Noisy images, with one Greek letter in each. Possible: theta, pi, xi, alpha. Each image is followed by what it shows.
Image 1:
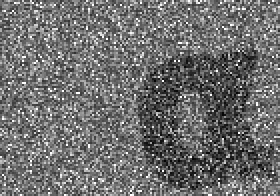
dark alpha
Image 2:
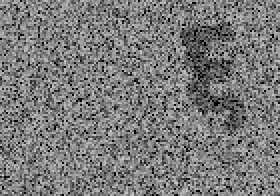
dark xi
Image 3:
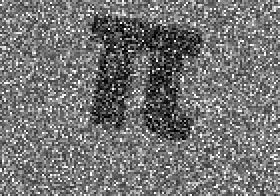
dark pi
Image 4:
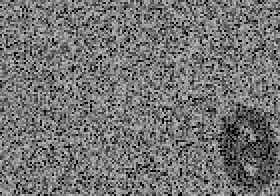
dark theta, bottom right
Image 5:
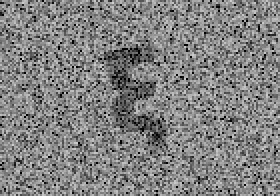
dark xi
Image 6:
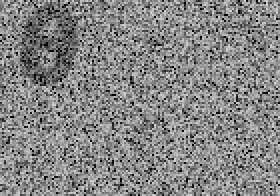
dark theta, top left
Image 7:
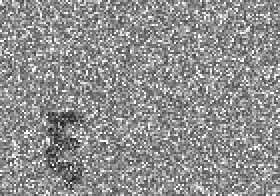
dark xi, bottom left
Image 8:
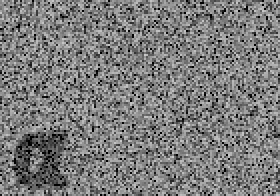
dark alpha, bottom left
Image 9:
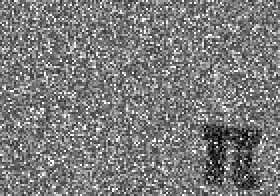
dark pi, bottom right
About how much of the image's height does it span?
a third
